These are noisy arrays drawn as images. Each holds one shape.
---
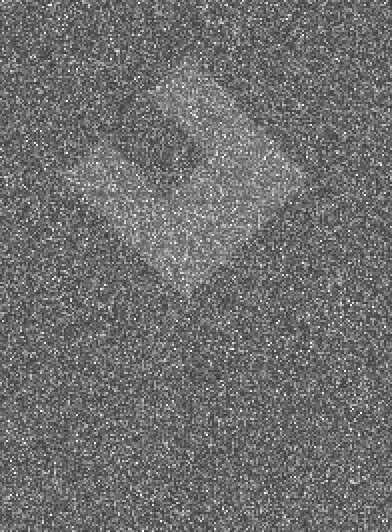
square with a notch
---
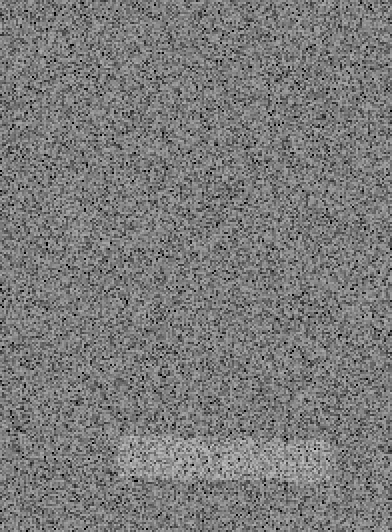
bar
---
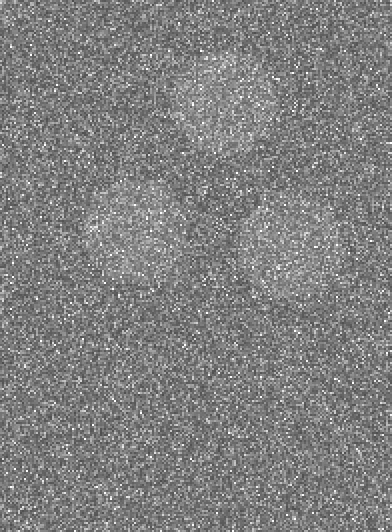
three dots
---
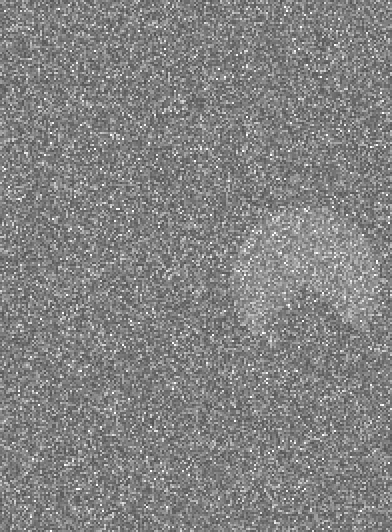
disc with a wedge cut out
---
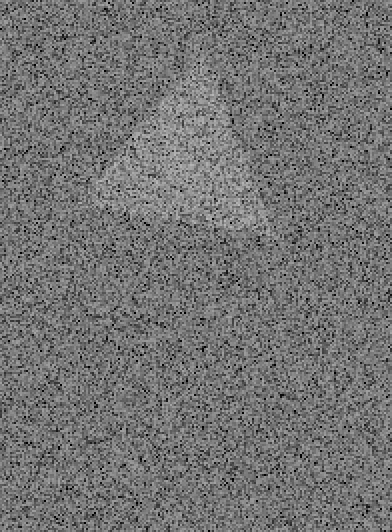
triangle
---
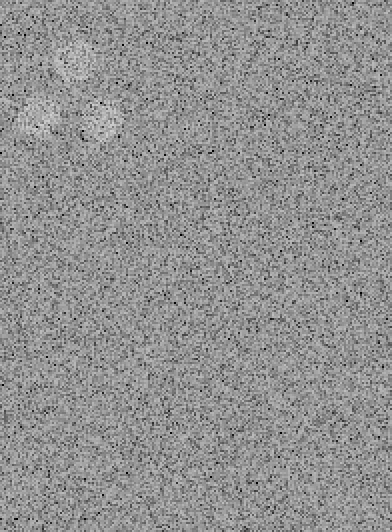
three dots
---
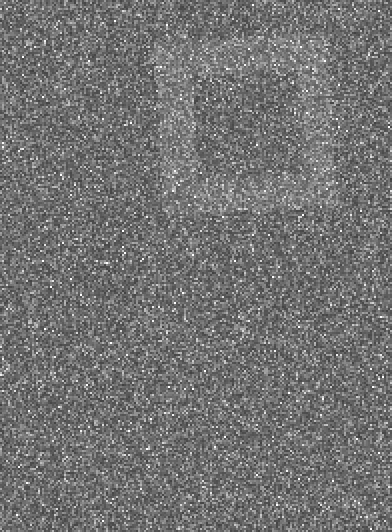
square frame
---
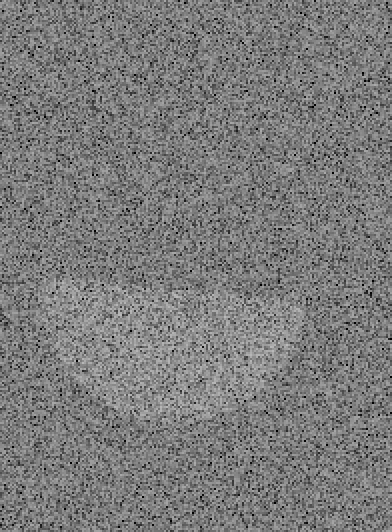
half disc
